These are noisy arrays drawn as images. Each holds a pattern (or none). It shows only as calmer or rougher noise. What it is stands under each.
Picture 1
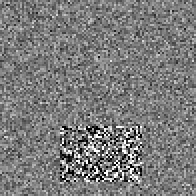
one block
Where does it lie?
bottom middle
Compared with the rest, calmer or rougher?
rougher
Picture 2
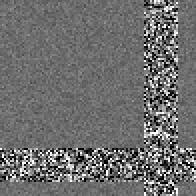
bands of rows crossing bands of columns
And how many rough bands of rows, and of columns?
1 and 1
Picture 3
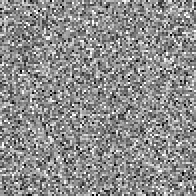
only noise
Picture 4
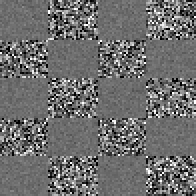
a checkerboard
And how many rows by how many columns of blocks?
5 by 4
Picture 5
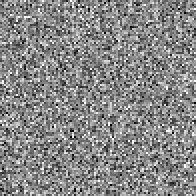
only noise
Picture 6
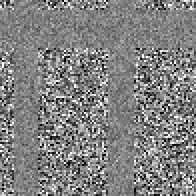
bands of rows crossing bands of columns
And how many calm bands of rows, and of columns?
1 and 2
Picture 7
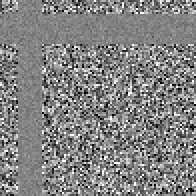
bands of rows crossing bands of columns
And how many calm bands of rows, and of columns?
1 and 1
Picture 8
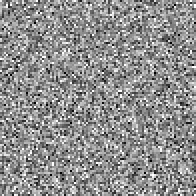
only noise
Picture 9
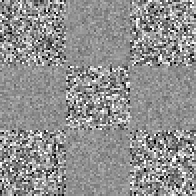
a checkerboard
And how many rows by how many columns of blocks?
3 by 3
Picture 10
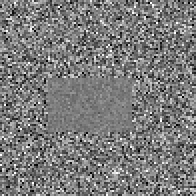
one block
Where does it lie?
centre
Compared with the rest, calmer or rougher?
calmer
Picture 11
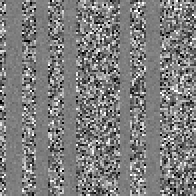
bands of columns
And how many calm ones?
5
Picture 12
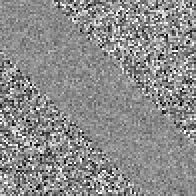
a diagonal band
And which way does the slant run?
top left to bottom right
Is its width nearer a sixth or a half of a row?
a half
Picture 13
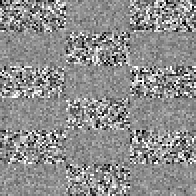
a checkerboard
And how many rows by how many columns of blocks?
6 by 3
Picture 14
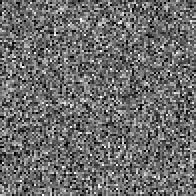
only noise
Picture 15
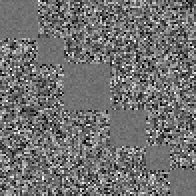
blocks along the diagonal
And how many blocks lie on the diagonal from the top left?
6
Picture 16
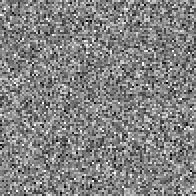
only noise
